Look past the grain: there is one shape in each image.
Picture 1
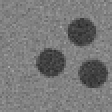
dark three dots
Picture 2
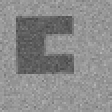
dark square with a notch
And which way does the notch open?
right
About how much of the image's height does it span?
half
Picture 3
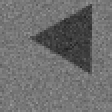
dark triangle
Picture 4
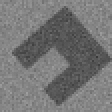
dark square with a notch
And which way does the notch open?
down and left
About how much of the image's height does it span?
nearly all
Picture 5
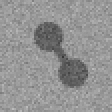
dark dumbbell
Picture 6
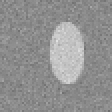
light ellipse
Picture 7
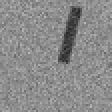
dark bar
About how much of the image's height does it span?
half
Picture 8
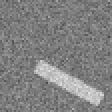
light bar
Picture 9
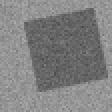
dark square
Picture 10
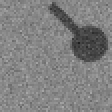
dark lollipop
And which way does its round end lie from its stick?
down and right
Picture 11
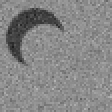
dark crescent
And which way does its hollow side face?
down and right
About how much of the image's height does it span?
half
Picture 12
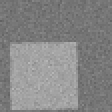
light square
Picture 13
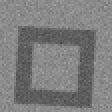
dark square frame
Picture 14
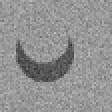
dark crescent
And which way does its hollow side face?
up
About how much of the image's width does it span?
half
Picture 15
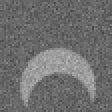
light crescent
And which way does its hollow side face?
down
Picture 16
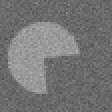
light disc with a wedge cut out
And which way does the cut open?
down and right
